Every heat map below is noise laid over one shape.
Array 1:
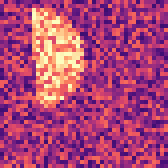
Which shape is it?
half disc
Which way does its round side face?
right
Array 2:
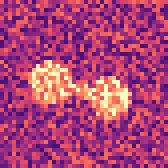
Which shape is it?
dumbbell
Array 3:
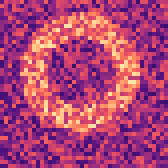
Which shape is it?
ring
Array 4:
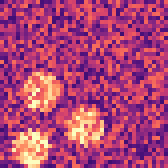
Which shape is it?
three dots
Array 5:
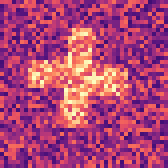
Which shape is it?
cross
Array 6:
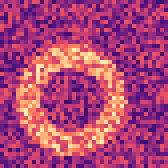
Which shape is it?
ring
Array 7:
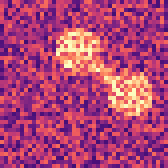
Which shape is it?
dumbbell
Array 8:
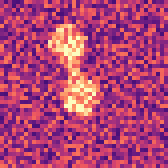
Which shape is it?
dumbbell
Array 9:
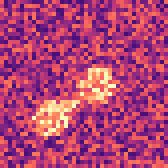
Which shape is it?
dumbbell
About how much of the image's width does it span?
half
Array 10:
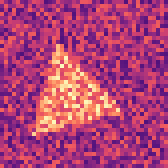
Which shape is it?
triangle
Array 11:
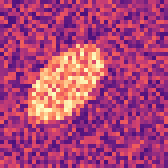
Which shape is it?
ellipse
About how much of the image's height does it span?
half
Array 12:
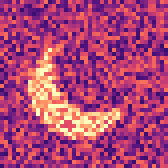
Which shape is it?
crescent
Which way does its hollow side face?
up and right
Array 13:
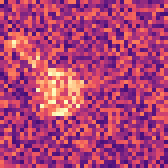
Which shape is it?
lollipop
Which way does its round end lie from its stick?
down and right
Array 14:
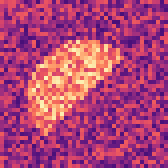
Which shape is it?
half disc
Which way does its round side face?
up and left
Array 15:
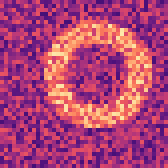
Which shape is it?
ring
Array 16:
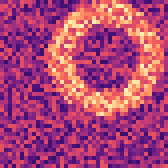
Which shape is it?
ring
